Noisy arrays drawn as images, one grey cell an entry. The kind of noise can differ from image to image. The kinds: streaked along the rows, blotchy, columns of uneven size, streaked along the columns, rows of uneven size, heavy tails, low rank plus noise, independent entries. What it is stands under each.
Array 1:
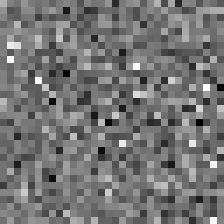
heavy tails
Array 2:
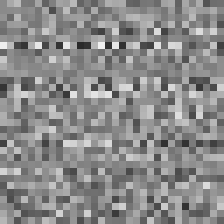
rows of uneven size
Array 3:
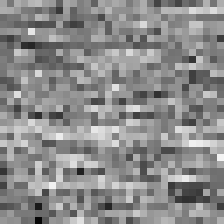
streaked along the rows
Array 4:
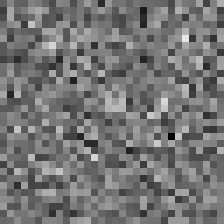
low rank plus noise
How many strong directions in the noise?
five to eight
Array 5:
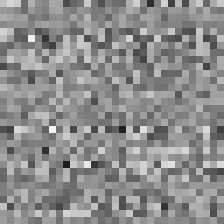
rows of uneven size
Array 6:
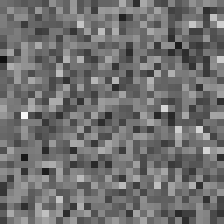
independent entries
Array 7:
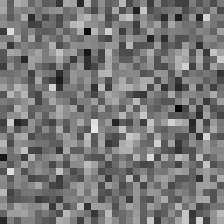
low rank plus noise
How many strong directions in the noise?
one
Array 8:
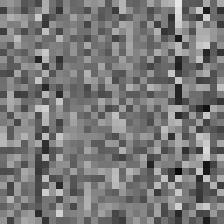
columns of uneven size
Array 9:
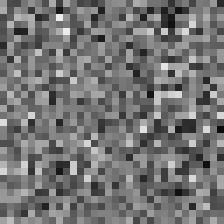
low rank plus noise
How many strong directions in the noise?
three or four
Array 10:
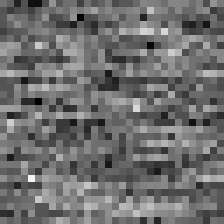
streaked along the rows
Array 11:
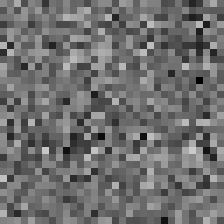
low rank plus noise
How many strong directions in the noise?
three or four
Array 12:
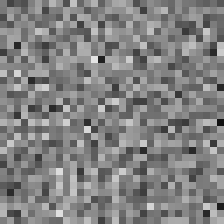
low rank plus noise
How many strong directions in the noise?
two
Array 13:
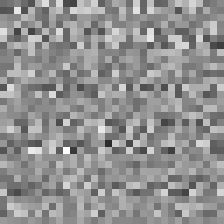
rows of uneven size
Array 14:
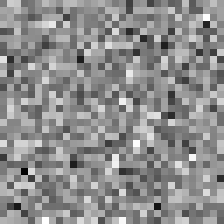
independent entries
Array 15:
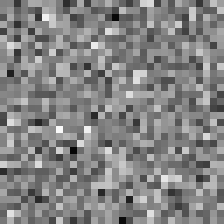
independent entries
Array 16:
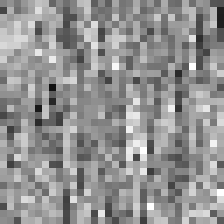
streaked along the columns
